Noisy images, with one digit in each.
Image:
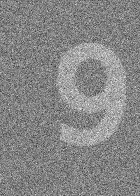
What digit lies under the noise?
9
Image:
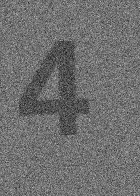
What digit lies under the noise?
4
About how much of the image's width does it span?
half
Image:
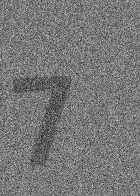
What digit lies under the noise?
7
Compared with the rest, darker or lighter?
darker
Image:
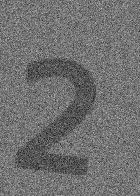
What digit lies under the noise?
2
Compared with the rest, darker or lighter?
darker
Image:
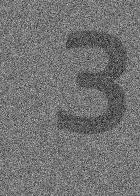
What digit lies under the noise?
3
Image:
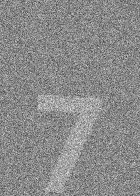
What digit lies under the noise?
7
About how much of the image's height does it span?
half
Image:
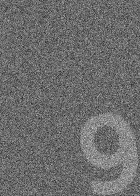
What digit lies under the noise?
9
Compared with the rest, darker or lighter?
lighter
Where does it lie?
bottom right
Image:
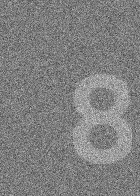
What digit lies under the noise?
8
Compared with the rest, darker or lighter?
lighter
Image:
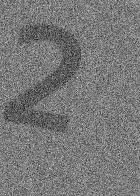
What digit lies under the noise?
2
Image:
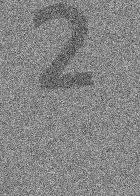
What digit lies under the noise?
2
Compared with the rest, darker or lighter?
darker
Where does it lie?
top middle
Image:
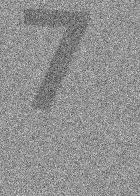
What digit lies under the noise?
7
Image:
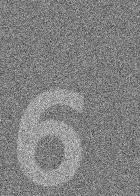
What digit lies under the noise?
6
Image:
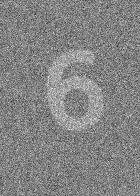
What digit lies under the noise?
6
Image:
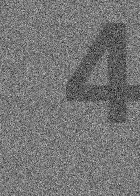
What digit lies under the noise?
4
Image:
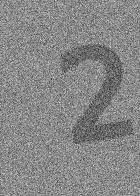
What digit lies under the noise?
2
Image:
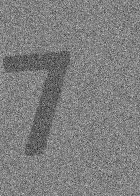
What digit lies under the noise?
7
